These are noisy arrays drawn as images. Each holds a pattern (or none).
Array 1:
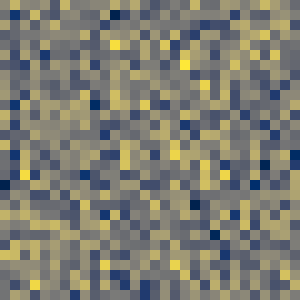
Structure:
only noise
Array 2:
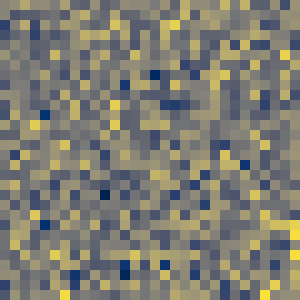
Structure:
only noise
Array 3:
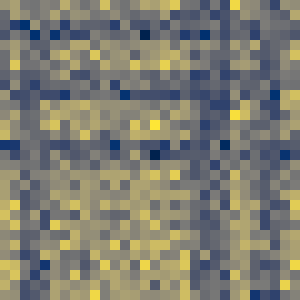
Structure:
bands of rows crossing bands of columns
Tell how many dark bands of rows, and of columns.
3 and 3
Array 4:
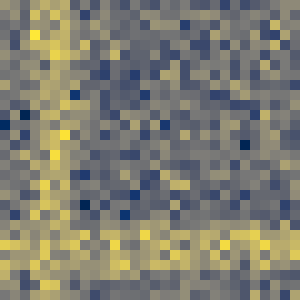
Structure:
bands of rows crossing bands of columns
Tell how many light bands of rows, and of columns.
1 and 1
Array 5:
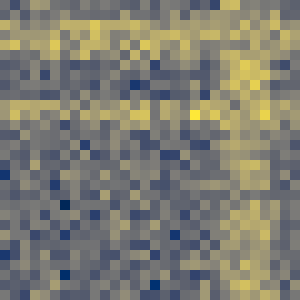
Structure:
bands of rows crossing bands of columns
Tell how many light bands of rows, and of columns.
2 and 1
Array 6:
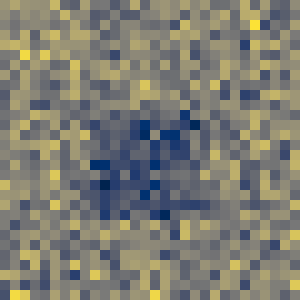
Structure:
one block
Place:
centre
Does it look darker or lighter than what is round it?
darker
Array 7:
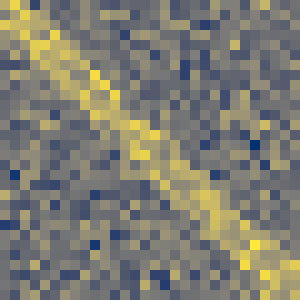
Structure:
a diagonal band
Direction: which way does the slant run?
top left to bottom right
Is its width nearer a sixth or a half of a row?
a sixth
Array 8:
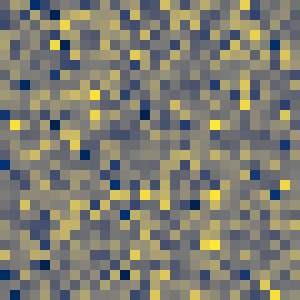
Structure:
only noise
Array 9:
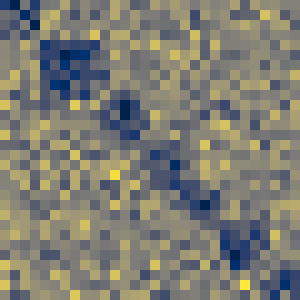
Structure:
blocks along the diagonal
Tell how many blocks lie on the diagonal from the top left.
7
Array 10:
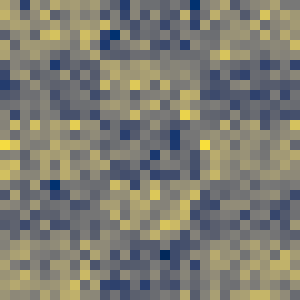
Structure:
a checkerboard
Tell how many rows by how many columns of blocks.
5 by 3
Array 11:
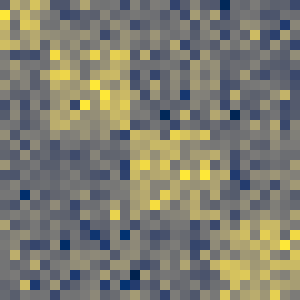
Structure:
blocks along the diagonal
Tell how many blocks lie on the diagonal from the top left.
4
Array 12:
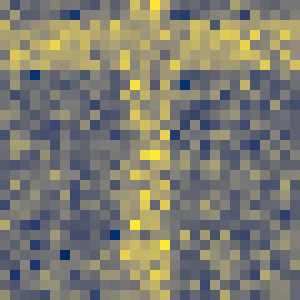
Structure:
bands of rows crossing bands of columns
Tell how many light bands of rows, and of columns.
1 and 1
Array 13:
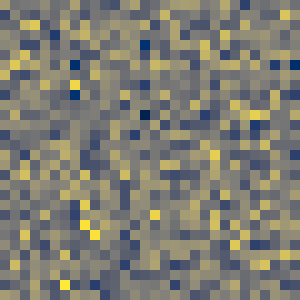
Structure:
only noise
